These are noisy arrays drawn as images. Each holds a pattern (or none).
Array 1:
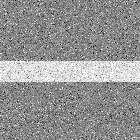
one horizontal stripe
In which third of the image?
middle
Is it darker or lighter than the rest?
lighter
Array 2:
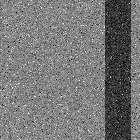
one vertical stripe
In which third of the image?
right
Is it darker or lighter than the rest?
darker
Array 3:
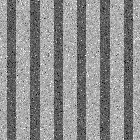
vertical stripes
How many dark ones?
6
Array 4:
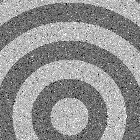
rings round one point
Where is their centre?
bottom middle
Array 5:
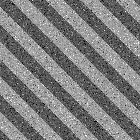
diagonal stripes
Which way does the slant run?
top left to bottom right
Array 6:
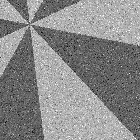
spokes from one point
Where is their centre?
top left
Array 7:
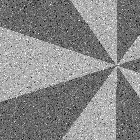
spokes from one point
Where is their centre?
middle right
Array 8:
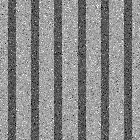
vertical stripes
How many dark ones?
6
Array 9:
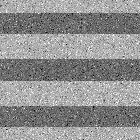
horizontal stripes
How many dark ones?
3
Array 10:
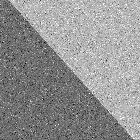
a sharp edge
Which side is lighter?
top right
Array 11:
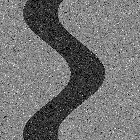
a wavy band
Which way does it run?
top to bottom
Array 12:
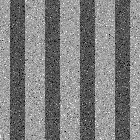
vertical stripes
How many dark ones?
4
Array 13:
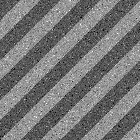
diagonal stripes
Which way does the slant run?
bottom left to top right
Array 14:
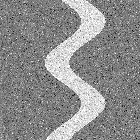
a wavy band
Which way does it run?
top to bottom
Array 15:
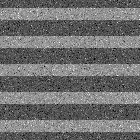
horizontal stripes
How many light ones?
5
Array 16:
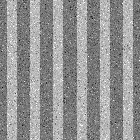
vertical stripes
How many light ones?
6
